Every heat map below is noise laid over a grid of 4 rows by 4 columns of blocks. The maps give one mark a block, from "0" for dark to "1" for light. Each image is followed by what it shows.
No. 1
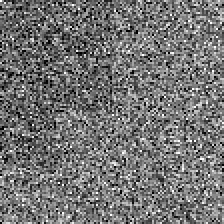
0011
0011
0111
1111
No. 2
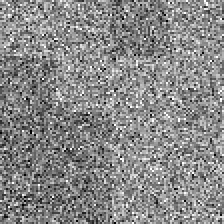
1101
0111
0011
0011
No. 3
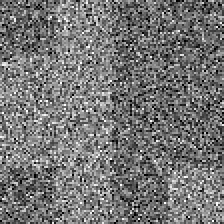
0100
1100
1100
0101
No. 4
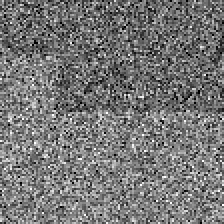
0000
1000
1111
1111
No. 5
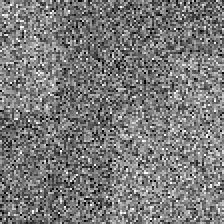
1000
1001
0011
0011
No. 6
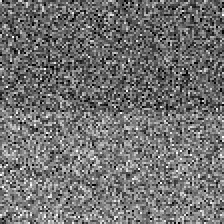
0000
0000
1111
1111
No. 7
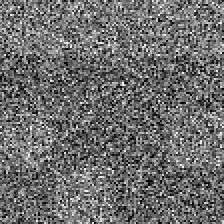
1111
0000
1001
0100
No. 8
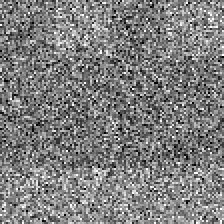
0101
0000
0000
1111
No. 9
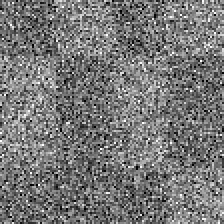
0101
1010
1010
0001
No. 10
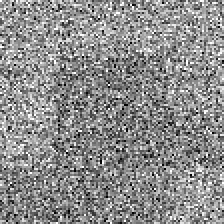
1111
1001
1000
0001
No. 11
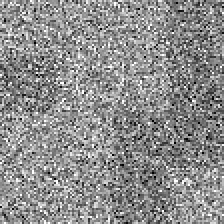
1110
0110
1100
1101
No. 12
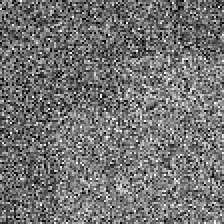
0000
0011
0111
0111
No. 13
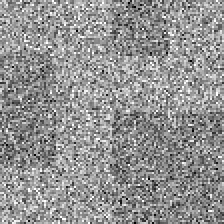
1101
0111
0100
1100
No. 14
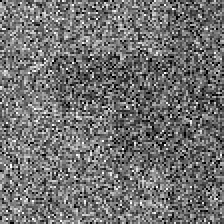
1110
1000
1100
1110
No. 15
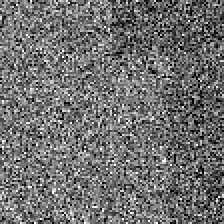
1100
1110
1110
1110
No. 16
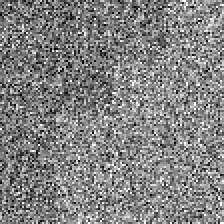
0001
0011
0111
0111
